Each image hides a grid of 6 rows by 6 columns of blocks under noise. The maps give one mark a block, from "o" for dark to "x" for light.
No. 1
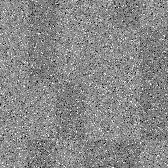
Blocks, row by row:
xoxxox
xoxxxo
xoxxxo
xxoxxo
xxoxxo
xoxoox
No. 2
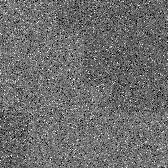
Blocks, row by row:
xxoooo
xxxooo
xxxooo
xxxxoo
oxxxxx
oxxxxx
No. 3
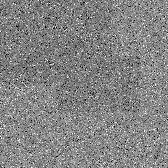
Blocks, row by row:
ooooxx
ooooxx
ooooox
xxooox
xxxxxx
xxxxxx
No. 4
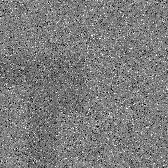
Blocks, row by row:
xxxxxx
xxxxxx
oooxxx
xooxxx
xoxxxx
xoxxxx
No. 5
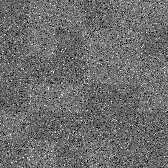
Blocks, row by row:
oxxoxx
oxoxxo
oooxxx
oxxoox
xooooo
oxoxoo
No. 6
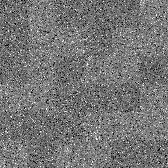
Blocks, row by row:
oxooox
oxxoxx
oxoxxo
xxooox
oooxxx
xoxxoo
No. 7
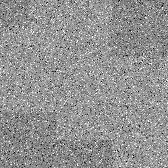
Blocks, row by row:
oxxxoo
xxxxoo
xxxxxx
xxxxxx
ooxxxx
ooooxx
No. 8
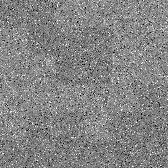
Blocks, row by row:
ooxxxx
xoooxx
xxooxx
xxxxxo
xooxoo
oooooo
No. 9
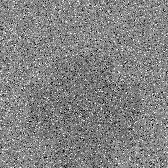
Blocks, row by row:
xxxxxx
xxxxxx
xxooxx
xoooox
xoooox
xxooxx
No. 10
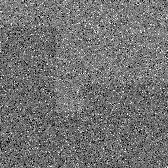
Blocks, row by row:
xxxxxx
ooxxxx
ooxxxx
ooxooo
oooooo
oooooo
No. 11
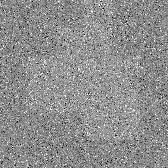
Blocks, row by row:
oooxoo
ooxxoo
oxxxxo
oxxxxo
oooxxo
oooooo
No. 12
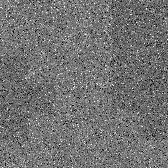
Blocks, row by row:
xxxxoo
xxxxoo
oxxxoo
ooxxoo
oxxxxo
xxxxxx
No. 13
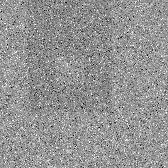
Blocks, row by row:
xoooxx
xoooxx
xoxoxx
xoooxx
xxxxxx
xxxxxx
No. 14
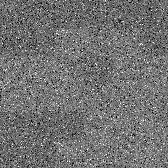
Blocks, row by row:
oooooo
ooxxxo
xxxoxx
xxxxxx
oooxxx
ooxxxx
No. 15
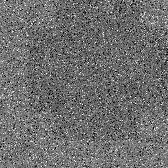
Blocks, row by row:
xxooox
xooooo
xooooo
xooooo
xxooox
xxxxxx
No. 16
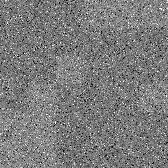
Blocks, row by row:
oooxxx
oooooo
ooxooo
oxooox
xxoooo
xxoooo
